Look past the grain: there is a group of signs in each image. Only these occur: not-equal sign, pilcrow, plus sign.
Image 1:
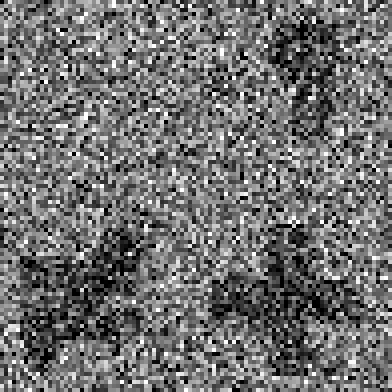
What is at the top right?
pilcrow
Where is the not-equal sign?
bottom left
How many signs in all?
3
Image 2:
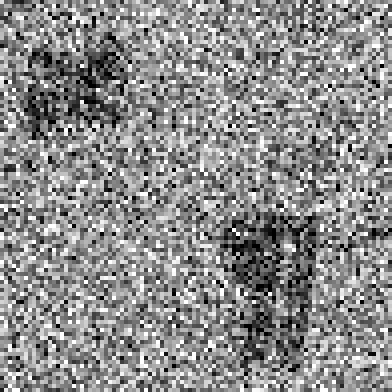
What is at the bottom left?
nothing
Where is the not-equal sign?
top left
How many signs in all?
2
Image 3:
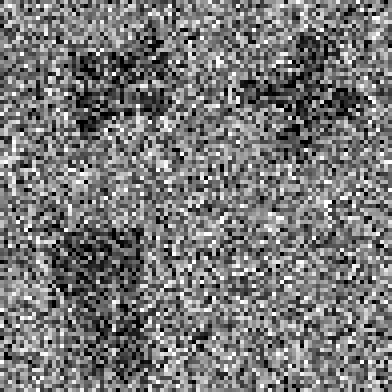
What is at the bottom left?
pilcrow
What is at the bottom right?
nothing
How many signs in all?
3
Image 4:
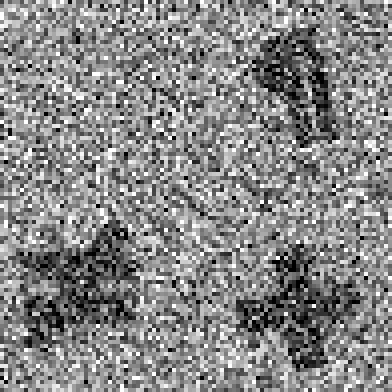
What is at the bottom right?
plus sign
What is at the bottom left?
not-equal sign
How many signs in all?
3
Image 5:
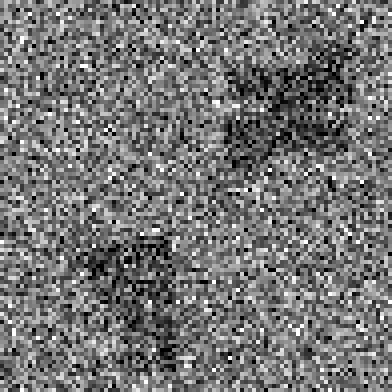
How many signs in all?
2
